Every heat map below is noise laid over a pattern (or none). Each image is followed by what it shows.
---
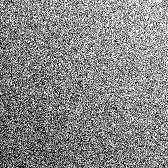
a smooth slope
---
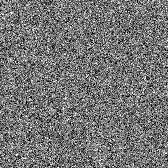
only noise
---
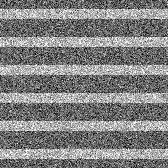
horizontal stripes
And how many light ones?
6
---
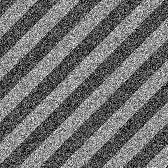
diagonal stripes
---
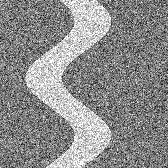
a wavy band
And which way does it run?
top to bottom
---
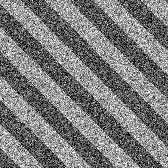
diagonal stripes
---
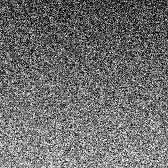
a smooth slope
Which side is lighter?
bottom
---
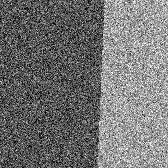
a sharp edge
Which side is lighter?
right
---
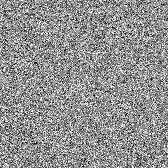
only noise
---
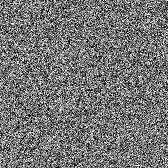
only noise
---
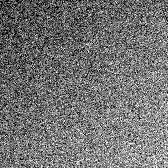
a smooth slope
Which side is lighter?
bottom right
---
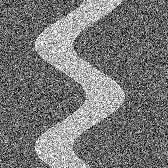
a wavy band
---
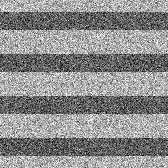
horizontal stripes
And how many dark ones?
4
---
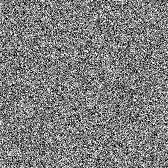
only noise
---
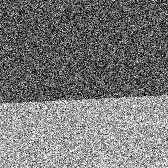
a sharp edge
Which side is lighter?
bottom
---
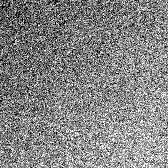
a smooth slope
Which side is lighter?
bottom right
